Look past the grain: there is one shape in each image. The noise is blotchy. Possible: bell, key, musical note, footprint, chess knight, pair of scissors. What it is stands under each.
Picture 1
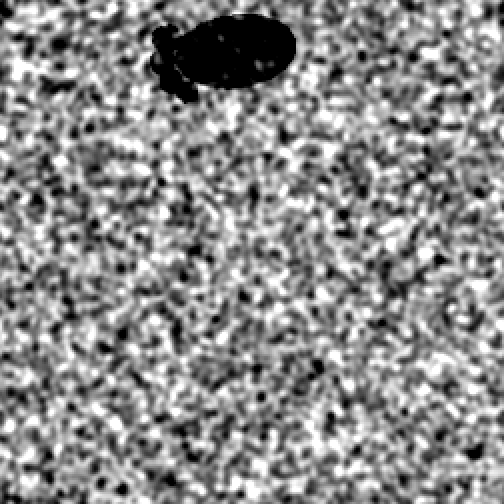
footprint
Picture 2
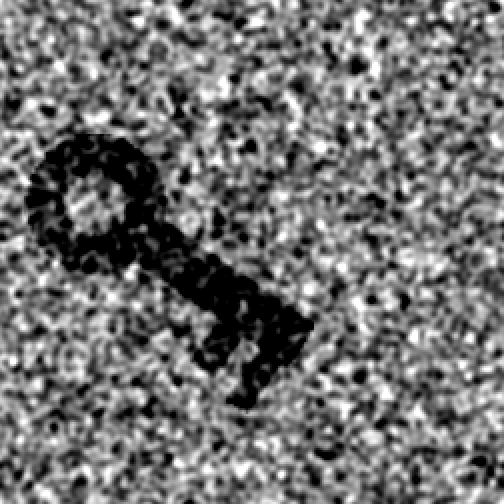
key
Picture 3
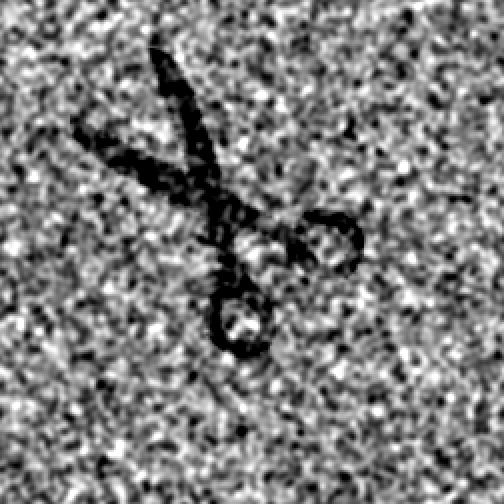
pair of scissors
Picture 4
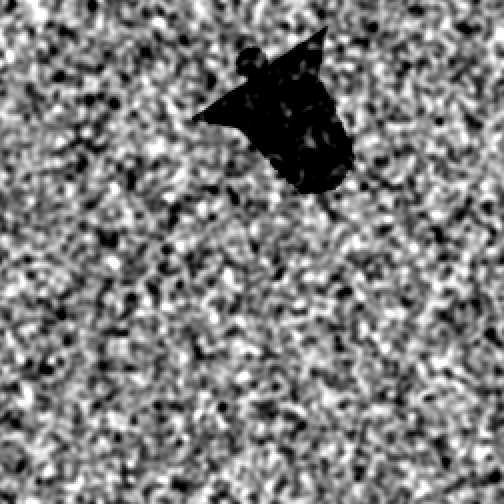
bell
